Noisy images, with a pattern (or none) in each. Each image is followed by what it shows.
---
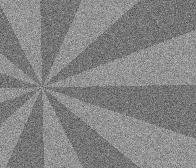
spokes from one point
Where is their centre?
middle left
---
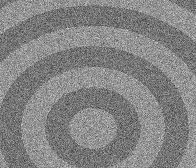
rings round one point
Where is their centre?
bottom middle
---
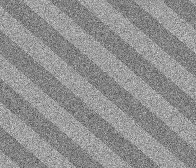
diagonal stripes
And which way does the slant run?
top left to bottom right
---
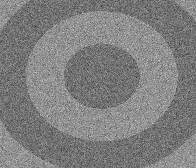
rings round one point
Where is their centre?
centre
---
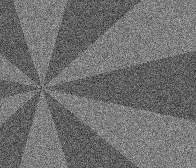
spokes from one point
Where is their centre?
middle left
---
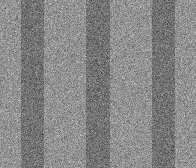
vertical stripes
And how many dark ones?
3
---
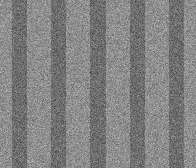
vertical stripes
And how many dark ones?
5
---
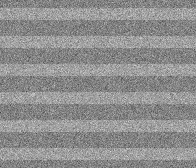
horizontal stripes
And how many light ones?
6
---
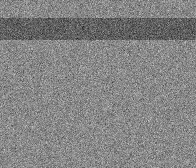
one horizontal stripe
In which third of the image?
top
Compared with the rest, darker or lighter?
darker
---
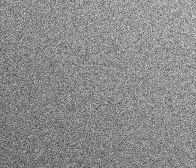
a smooth slope
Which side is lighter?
top right
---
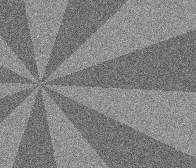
spokes from one point
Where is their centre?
middle left
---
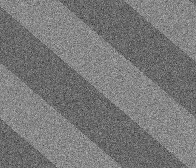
diagonal stripes
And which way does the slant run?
top left to bottom right
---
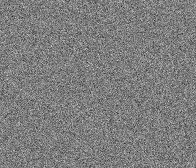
only noise
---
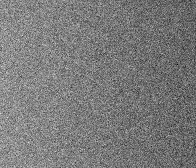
a smooth slope
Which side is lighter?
left
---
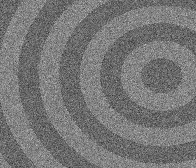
rings round one point
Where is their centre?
middle right
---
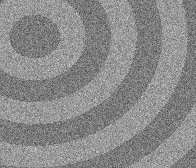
rings round one point
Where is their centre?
top left
